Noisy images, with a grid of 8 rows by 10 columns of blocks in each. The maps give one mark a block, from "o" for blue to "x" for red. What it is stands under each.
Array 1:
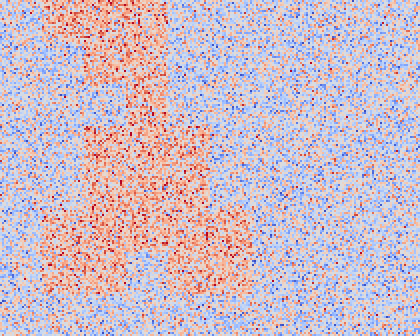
oxxxoooooo
ooxxoooooo
oooxoooooo
ooxxxooooo
ooxxxooooo
oxxxxxoooo
oxxoxxoooo
oooooooooo
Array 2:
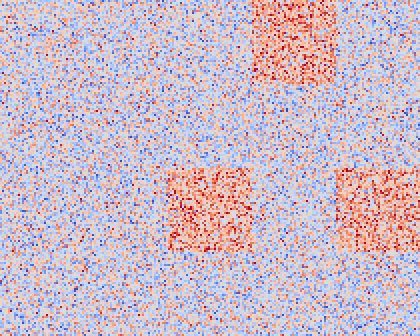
ooooooxxoo
ooooooxxoo
oooooooooo
oooooooooo
ooooxxooxx
ooooxxooxx
oooooooooo
oooooooooo
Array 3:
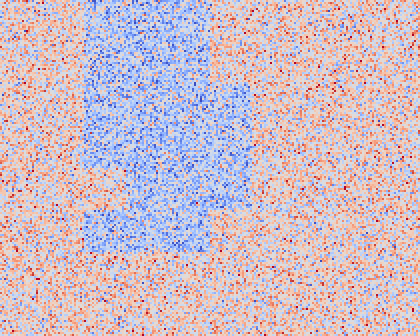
xxoooxxxxx
xxoooxxxxx
xxooooxxxx
xxooooxxxx
xxxoooxxxx
xxoooxxxxx
xxxxxxxxxx
xxxxxxxxxx
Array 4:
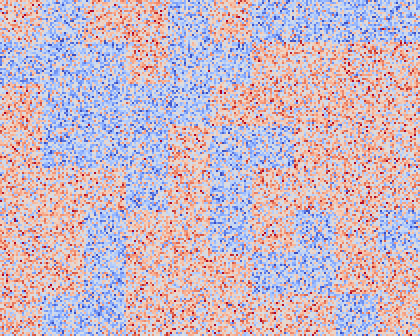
xoxxoxoooo
oooxooxxxx
xooooxxxxx
xoooxooxxx
xxxoxoxxxx
xxoxxoxoxo
xxoxxxooxx
xooxxxxxox
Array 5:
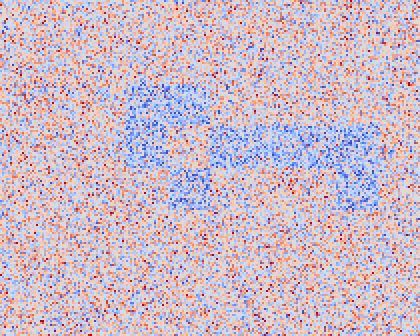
xxxxxxxxxx
xxxxxxxxxx
xxxooxxxxx
xxxoxoooox
xxxxoxxxox
xxxxxxxxxx
xxxxxxxxxx
xxxxxxxxxx
